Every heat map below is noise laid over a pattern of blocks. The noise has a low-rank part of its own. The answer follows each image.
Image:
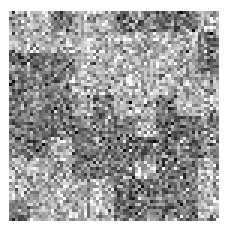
no symmetry
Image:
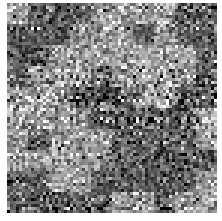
mirrored about the diagonal from the top left
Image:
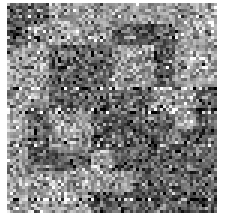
mirrored about the diagonal from the top left
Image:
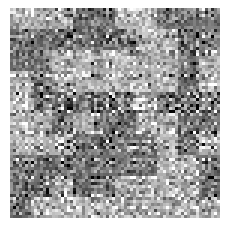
no symmetry
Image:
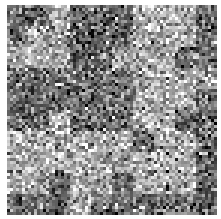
mirrored about the diagonal from the top left
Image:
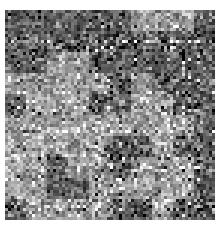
no symmetry
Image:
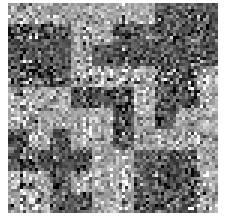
mirrored about the diagonal from the bottom left
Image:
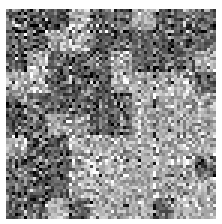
mirrored about the diagonal from the top left
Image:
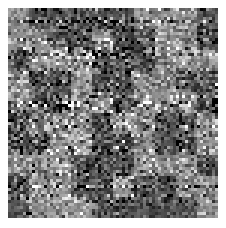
the same after a half turn
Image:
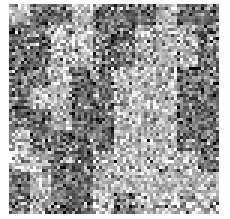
no symmetry
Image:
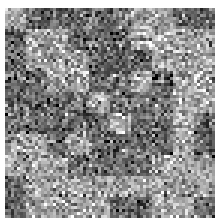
mirrored about the diagonal from the top left
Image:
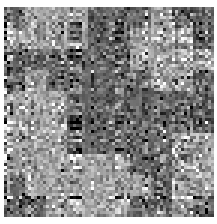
mirrored about the diagonal from the bottom left
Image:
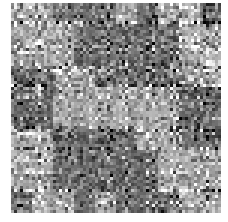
the same after a half turn
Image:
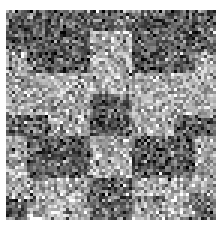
left and right mirror each other
